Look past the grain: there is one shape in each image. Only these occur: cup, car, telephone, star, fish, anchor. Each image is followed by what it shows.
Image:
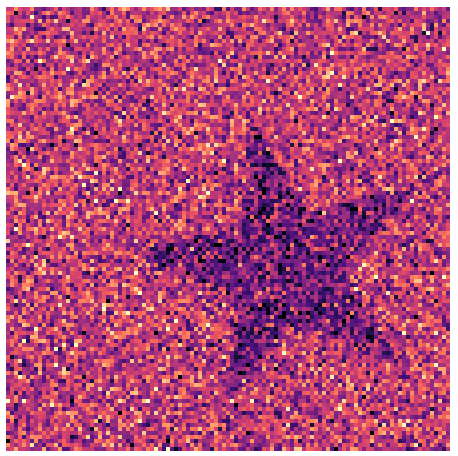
star
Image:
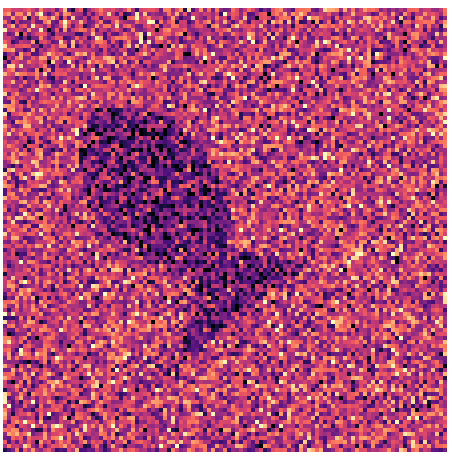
fish
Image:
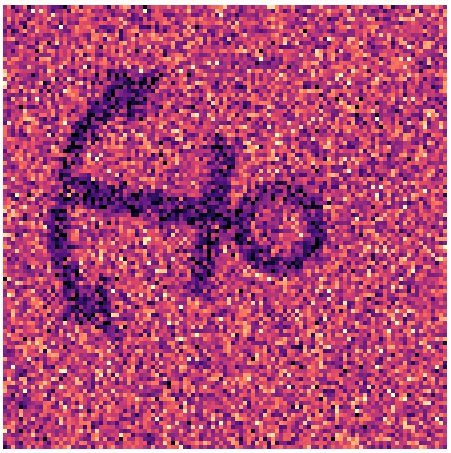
anchor
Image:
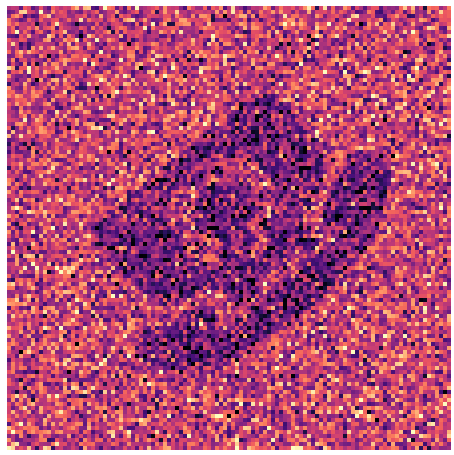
telephone
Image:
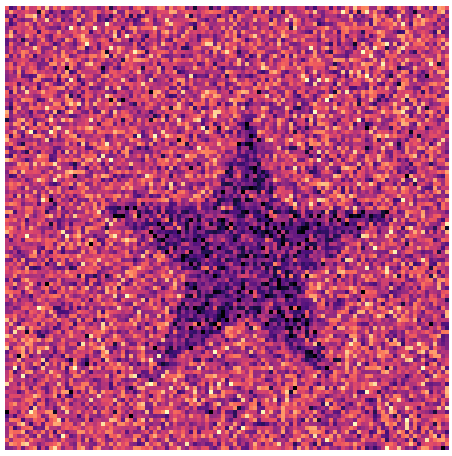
star
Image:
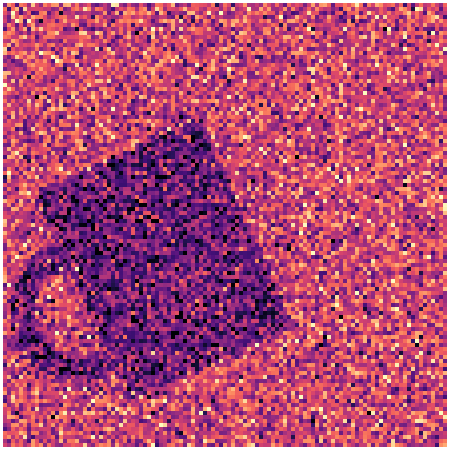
cup
